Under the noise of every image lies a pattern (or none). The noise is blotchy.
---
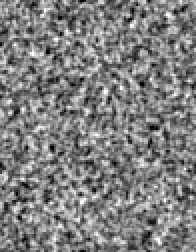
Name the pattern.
only noise
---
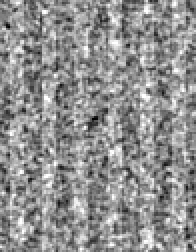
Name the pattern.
vertical stripes
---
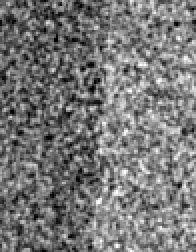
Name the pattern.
a sharp edge
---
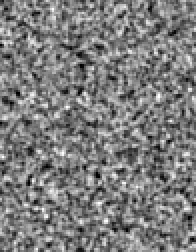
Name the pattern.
only noise
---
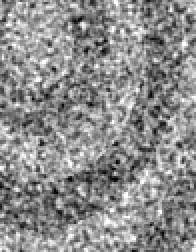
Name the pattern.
rings round one point
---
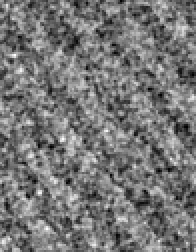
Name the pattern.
diagonal stripes
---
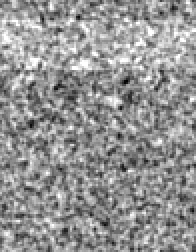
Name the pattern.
one horizontal stripe
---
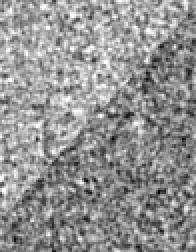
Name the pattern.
a sharp edge
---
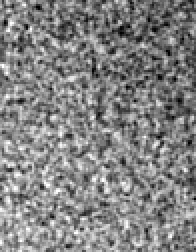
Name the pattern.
a smooth slope
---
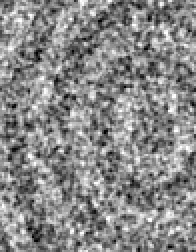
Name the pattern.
rings round one point
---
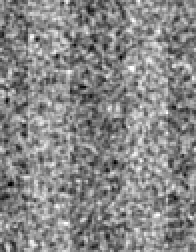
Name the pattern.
vertical stripes
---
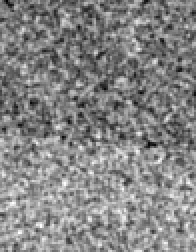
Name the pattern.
a sharp edge
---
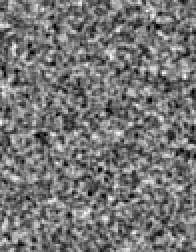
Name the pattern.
only noise
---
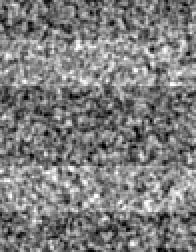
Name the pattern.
horizontal stripes
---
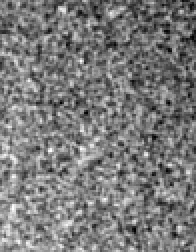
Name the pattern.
a smooth slope
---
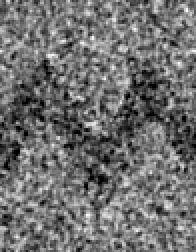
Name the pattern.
a wavy band
